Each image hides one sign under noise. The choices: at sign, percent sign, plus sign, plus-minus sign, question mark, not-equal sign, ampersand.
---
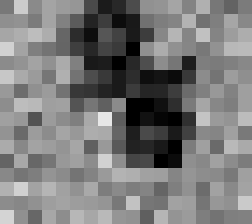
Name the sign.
percent sign
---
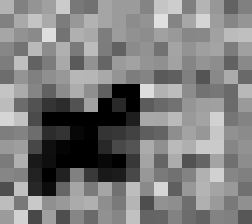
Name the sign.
not-equal sign
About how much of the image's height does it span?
half
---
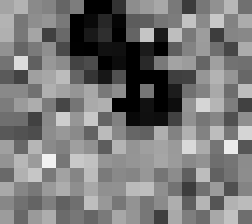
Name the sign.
percent sign
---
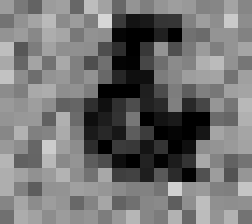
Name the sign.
ampersand
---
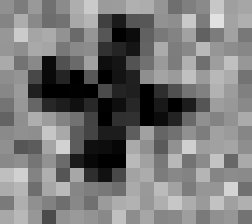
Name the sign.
plus sign
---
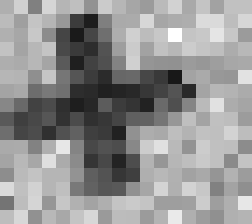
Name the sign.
plus sign
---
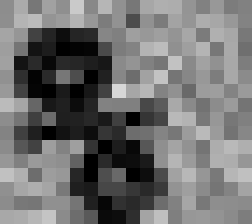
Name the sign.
percent sign
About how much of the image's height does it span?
nearly all
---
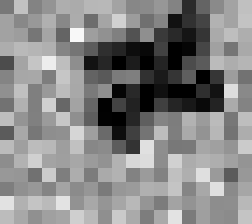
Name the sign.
not-equal sign
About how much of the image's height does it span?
two thirds
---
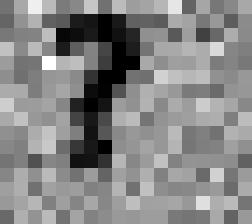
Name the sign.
question mark
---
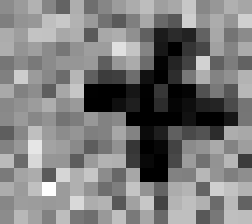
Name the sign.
plus sign
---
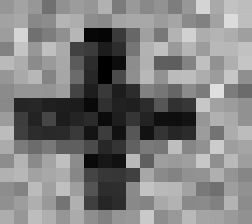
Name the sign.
plus sign
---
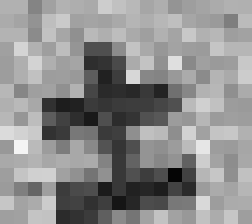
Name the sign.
plus-minus sign
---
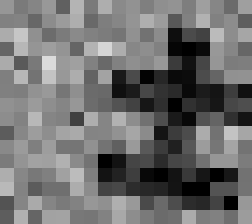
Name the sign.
plus-minus sign
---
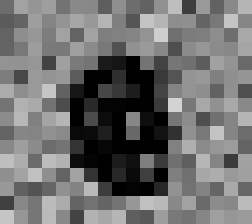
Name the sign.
at sign
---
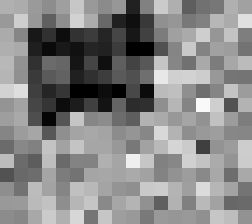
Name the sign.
not-equal sign
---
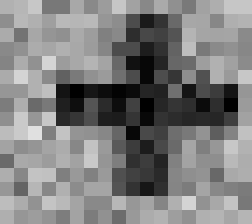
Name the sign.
plus sign
